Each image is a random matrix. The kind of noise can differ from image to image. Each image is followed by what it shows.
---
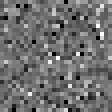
heavy tails
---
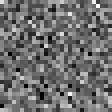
independent entries
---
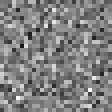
independent entries
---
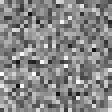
independent entries
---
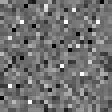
heavy tails
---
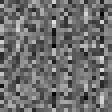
columns of uneven size
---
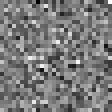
independent entries
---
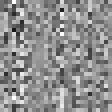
columns of uneven size
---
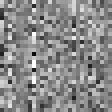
columns of uneven size
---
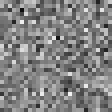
low rank plus noise
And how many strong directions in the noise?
five to eight
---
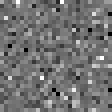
heavy tails
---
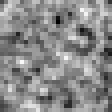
blotchy
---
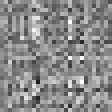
low rank plus noise
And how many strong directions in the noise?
two
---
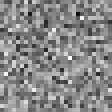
independent entries
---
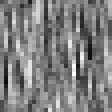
streaked along the columns
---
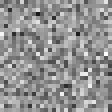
independent entries
